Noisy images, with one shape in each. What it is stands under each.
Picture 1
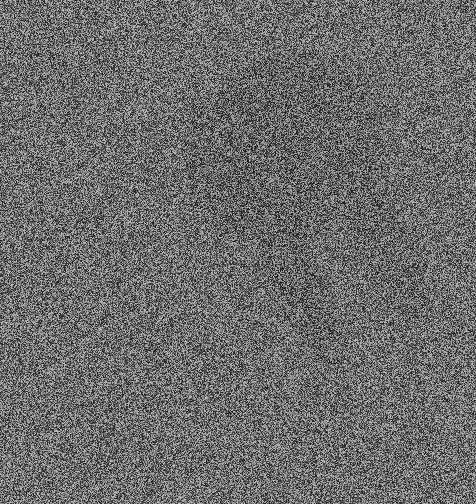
rabbit's head
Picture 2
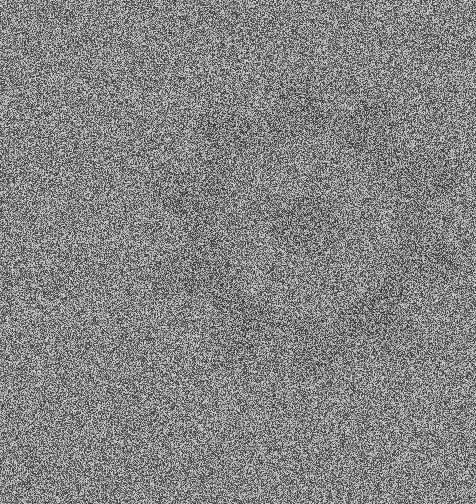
gear
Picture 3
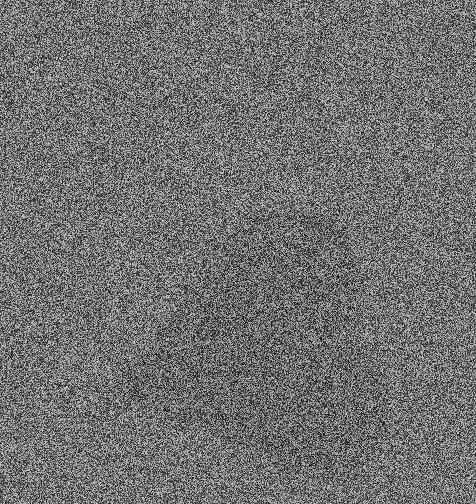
heart
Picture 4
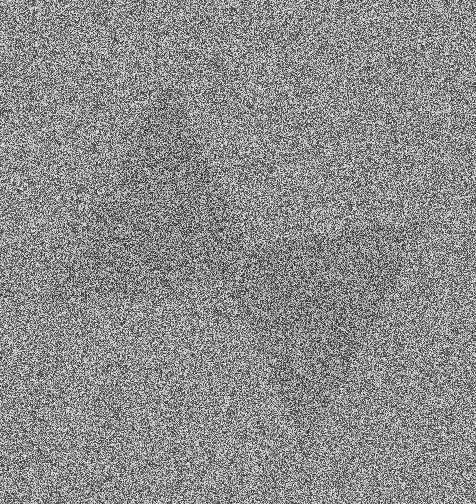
bow tie
